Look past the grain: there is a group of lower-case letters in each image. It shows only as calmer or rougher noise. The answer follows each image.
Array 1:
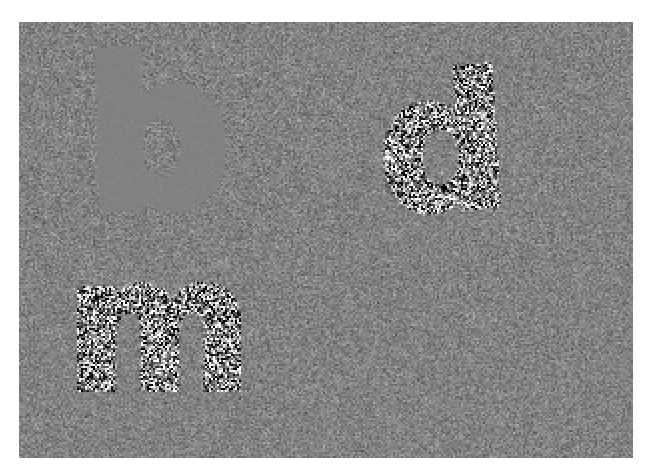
top left: calm b; top right: rough d; bottom left: rough m
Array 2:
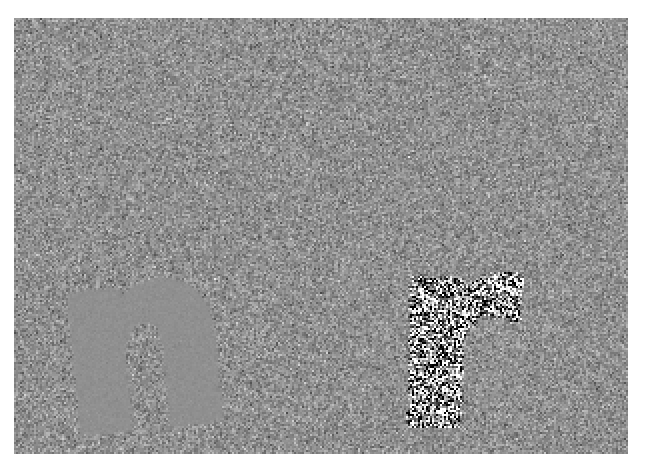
bottom left: calm n; bottom right: rough r
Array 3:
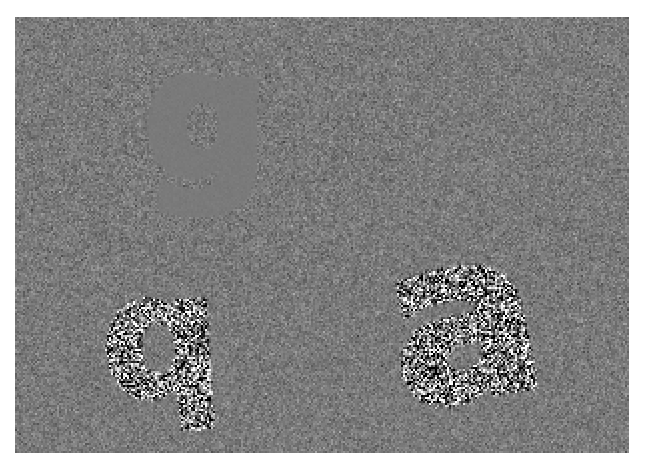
top left: calm g; bottom left: rough q; bottom right: rough a
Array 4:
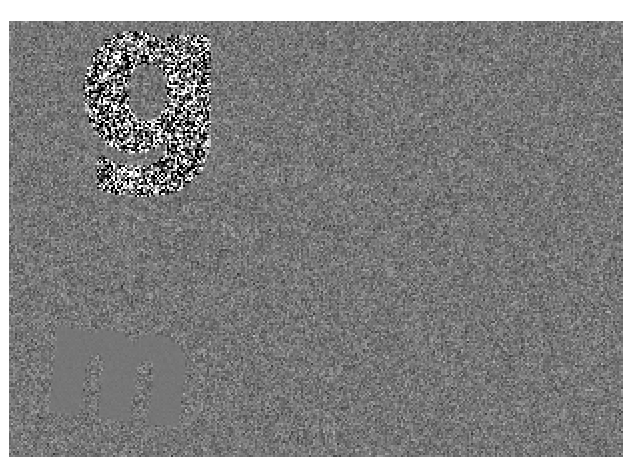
top left: rough g; bottom left: calm m
